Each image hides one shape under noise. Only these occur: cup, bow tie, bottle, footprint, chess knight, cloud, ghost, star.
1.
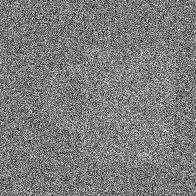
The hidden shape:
cup
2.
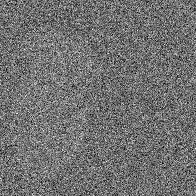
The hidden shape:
footprint
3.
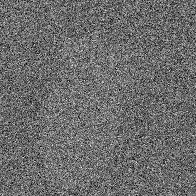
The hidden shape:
footprint
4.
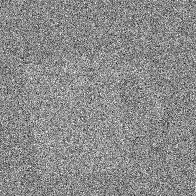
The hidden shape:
cup
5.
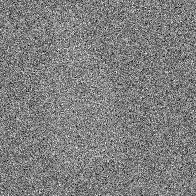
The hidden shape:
bottle
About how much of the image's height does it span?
nearly all
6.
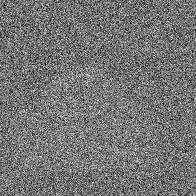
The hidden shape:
cloud
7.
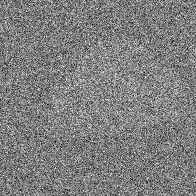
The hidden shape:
cloud
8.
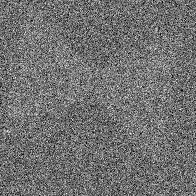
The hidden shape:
bow tie
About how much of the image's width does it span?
nearly all
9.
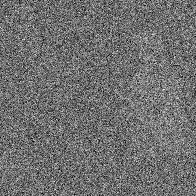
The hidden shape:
bottle
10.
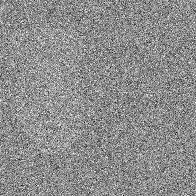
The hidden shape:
footprint
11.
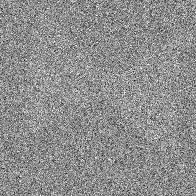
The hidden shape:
bow tie
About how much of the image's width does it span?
nearly all
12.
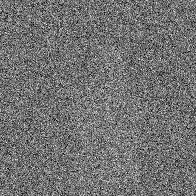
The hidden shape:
bottle
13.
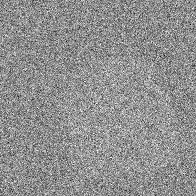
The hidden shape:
ghost
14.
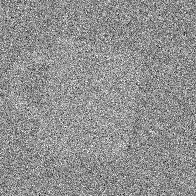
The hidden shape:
cup
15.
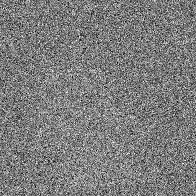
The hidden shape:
chess knight
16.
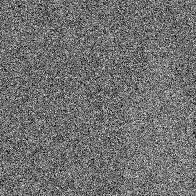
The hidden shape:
bottle
